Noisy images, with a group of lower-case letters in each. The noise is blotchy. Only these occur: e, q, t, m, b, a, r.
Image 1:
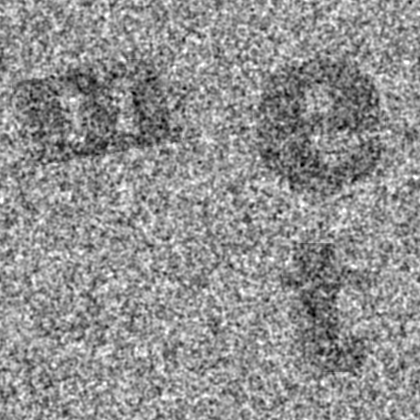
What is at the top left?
m
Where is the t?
bottom right
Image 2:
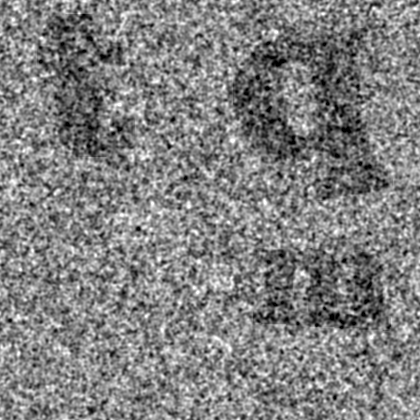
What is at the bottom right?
m
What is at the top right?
q
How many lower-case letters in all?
3
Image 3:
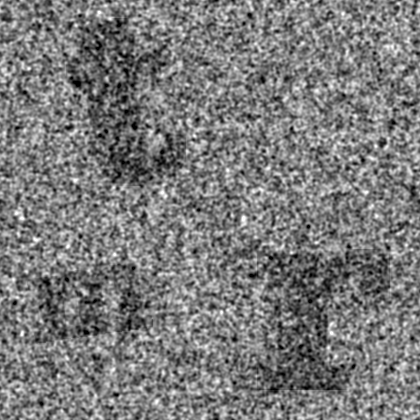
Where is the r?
bottom right
